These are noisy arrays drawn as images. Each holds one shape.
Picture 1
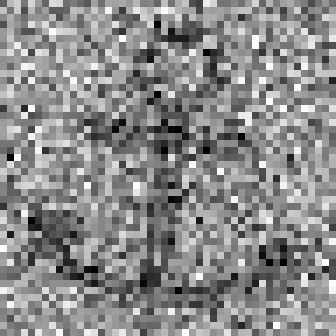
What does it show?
dark anchor
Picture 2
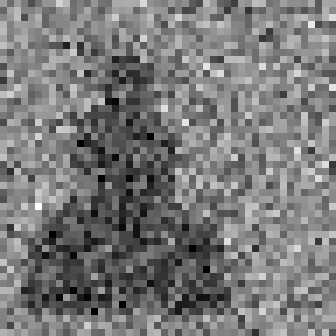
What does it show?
dark chess pawn
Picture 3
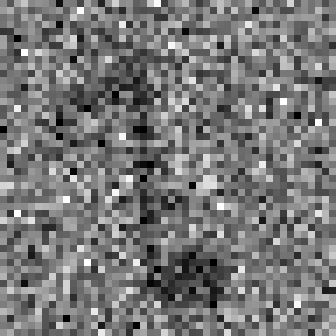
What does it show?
dark musical note
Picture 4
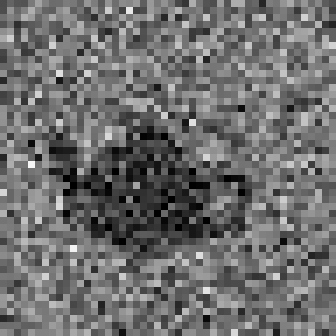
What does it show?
dark teapot
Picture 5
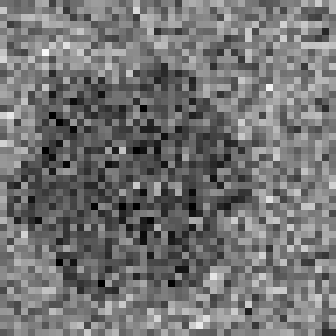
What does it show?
dark flower
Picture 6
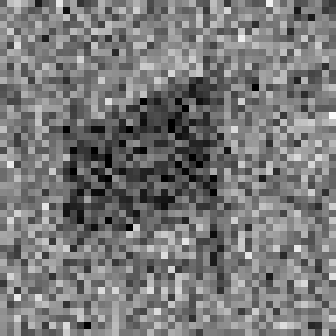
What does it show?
dark flag
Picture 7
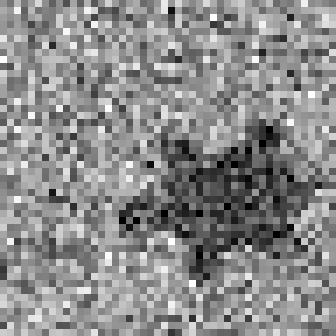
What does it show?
dark turtle
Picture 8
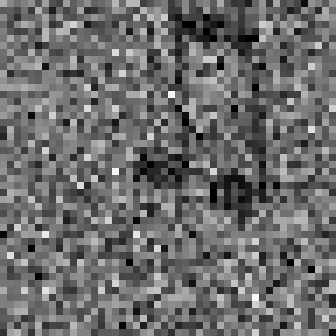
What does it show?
dark pair of musical notes
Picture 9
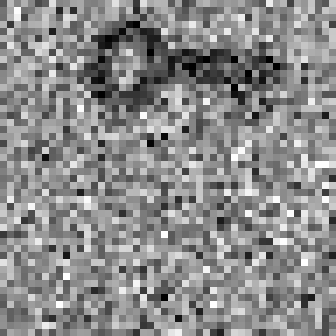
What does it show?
dark key
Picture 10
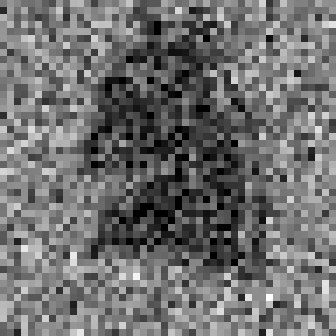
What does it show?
dark chess knight
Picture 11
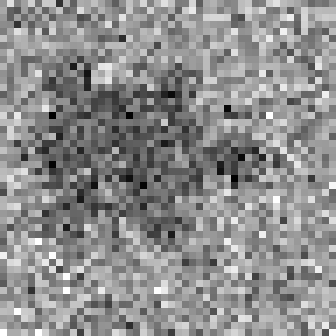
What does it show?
dark turtle
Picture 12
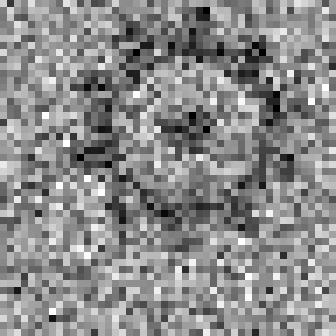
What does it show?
dark gear
